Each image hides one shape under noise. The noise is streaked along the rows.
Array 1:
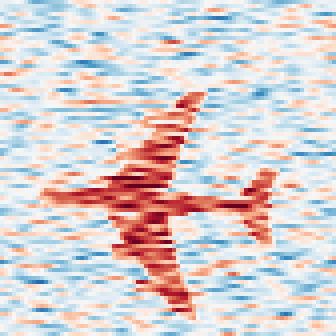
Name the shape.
airplane
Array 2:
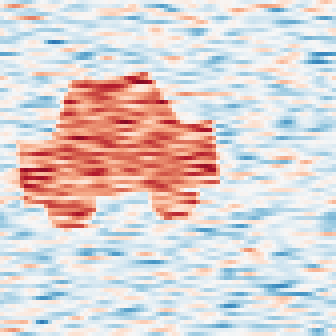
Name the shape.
car
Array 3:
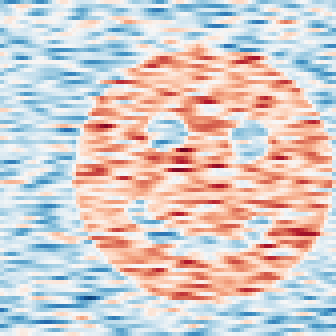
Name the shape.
smiling face
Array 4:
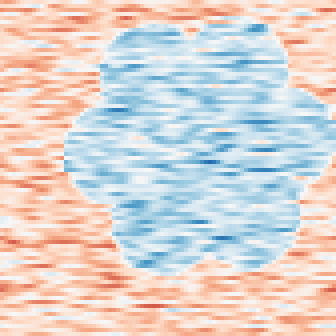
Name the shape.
flower
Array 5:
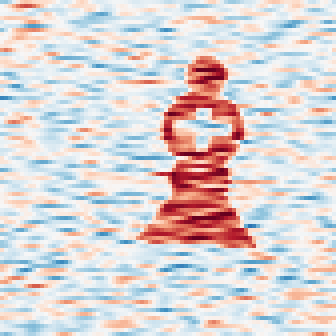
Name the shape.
chess bishop
